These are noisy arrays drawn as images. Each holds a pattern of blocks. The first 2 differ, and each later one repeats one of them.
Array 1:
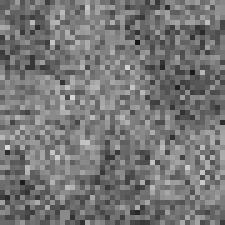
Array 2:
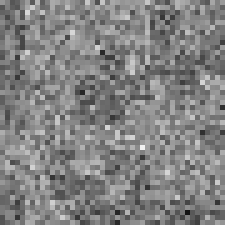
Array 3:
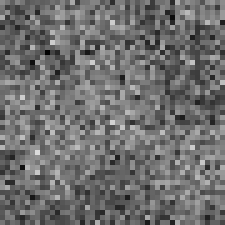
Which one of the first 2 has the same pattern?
1
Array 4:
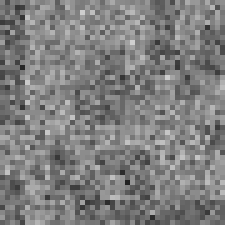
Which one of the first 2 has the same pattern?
2
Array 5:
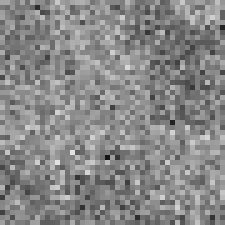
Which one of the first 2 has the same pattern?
1
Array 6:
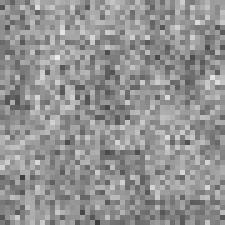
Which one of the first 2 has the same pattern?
2
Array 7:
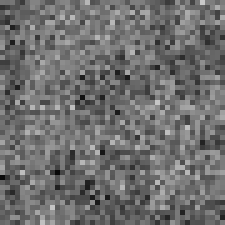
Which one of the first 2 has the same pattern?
2
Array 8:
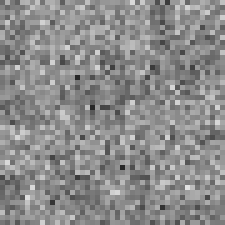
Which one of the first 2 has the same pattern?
2
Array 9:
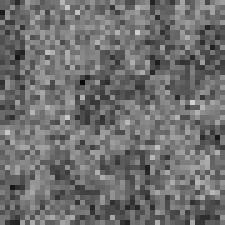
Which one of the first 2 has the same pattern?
2
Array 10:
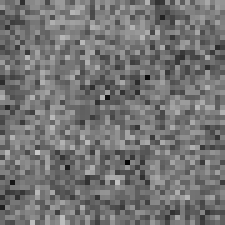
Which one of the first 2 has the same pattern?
2
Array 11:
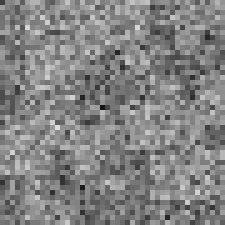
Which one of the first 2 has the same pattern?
2
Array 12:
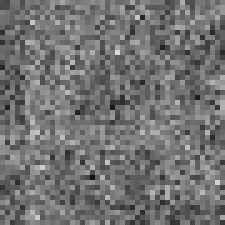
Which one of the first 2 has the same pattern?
2
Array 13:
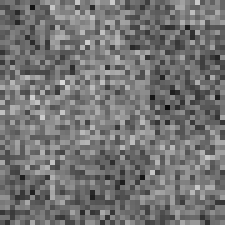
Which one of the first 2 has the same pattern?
1
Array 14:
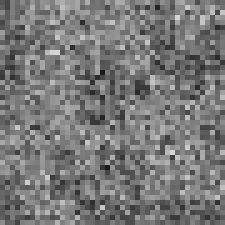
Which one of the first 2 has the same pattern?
2
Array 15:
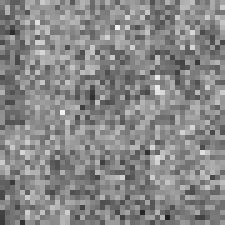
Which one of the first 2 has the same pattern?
2
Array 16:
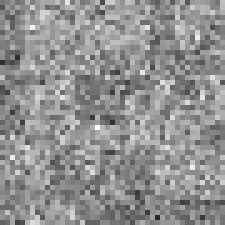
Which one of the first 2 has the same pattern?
2
